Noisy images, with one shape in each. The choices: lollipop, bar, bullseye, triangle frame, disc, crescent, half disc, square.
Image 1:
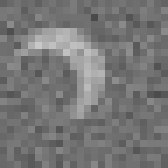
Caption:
light crescent
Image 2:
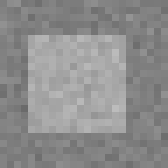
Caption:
light square
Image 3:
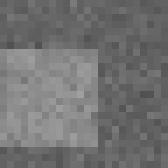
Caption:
light square
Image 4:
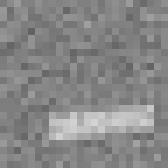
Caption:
light bar
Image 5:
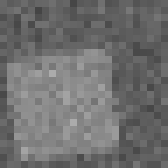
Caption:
light square
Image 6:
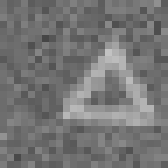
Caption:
light triangle frame
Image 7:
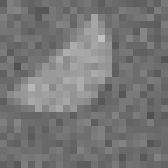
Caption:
light half disc
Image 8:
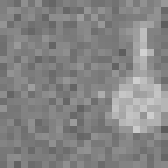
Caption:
light lollipop
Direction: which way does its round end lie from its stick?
down
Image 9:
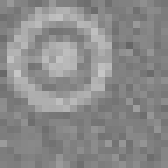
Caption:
light bullseye
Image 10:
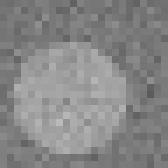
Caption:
light disc
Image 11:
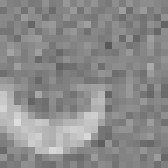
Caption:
light crescent
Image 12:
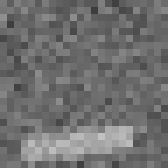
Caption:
light bar
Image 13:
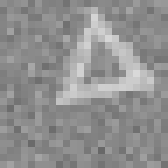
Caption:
light triangle frame
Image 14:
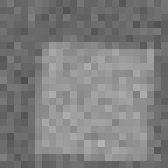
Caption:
light square
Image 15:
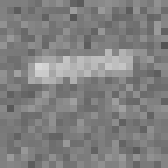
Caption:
light bar
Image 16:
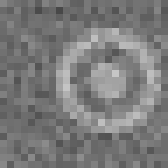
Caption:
light bullseye
